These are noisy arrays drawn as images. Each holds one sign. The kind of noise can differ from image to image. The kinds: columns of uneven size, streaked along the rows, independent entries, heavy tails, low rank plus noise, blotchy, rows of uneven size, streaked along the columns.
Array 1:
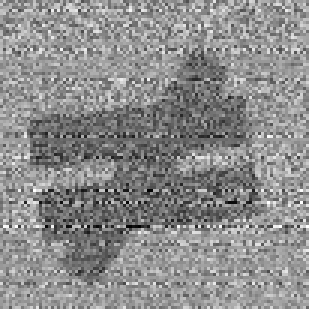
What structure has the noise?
rows of uneven size
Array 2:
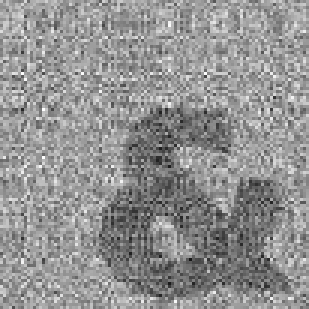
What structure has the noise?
low rank plus noise
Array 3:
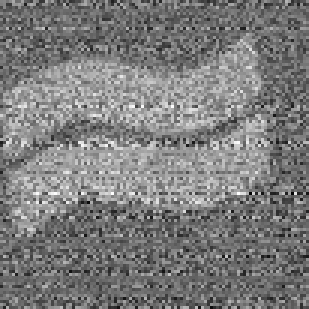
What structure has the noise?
rows of uneven size
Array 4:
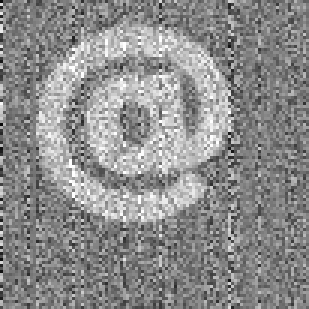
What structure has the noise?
columns of uneven size
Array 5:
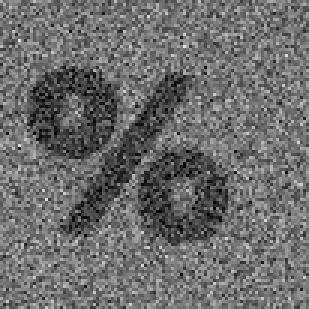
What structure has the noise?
independent entries
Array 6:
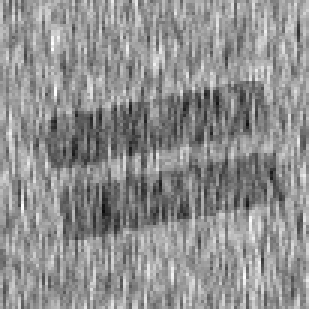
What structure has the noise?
streaked along the columns
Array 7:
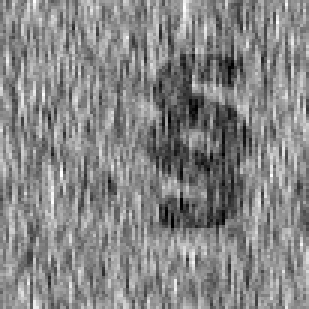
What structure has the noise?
streaked along the columns
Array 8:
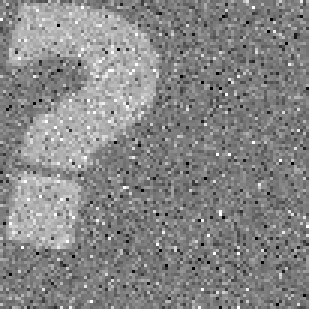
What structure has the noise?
heavy tails
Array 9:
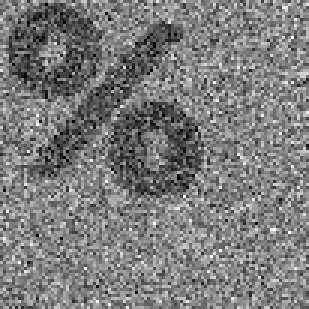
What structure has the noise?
independent entries
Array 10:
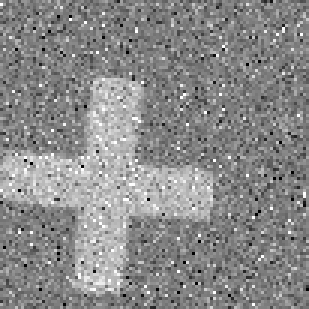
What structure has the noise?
heavy tails
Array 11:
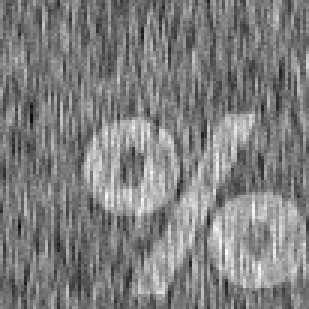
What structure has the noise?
streaked along the columns
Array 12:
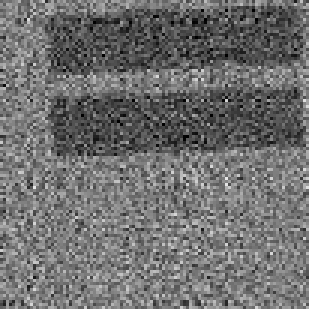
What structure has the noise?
low rank plus noise
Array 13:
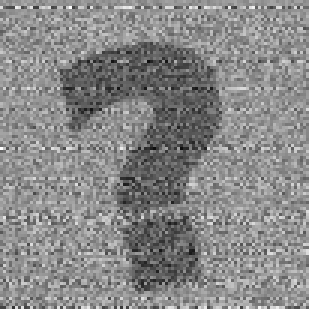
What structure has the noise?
rows of uneven size
